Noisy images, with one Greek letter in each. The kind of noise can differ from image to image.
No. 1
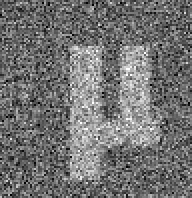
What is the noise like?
low rank plus noise
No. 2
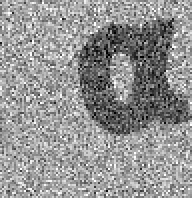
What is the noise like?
low rank plus noise
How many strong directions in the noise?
three or four
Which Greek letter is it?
alpha
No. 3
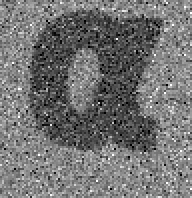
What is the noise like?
heavy tails
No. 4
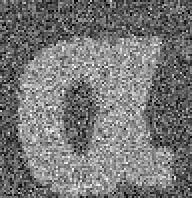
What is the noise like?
low rank plus noise
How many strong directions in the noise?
one
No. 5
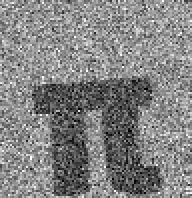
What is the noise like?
low rank plus noise
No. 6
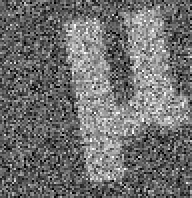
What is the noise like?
independent entries
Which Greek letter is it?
mu
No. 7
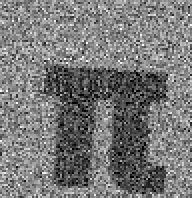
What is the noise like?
low rank plus noise
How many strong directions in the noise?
five to eight
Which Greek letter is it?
pi
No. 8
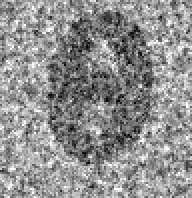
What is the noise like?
blotchy
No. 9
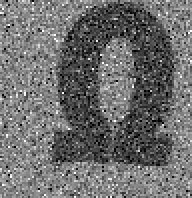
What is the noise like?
heavy tails
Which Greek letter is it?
omega
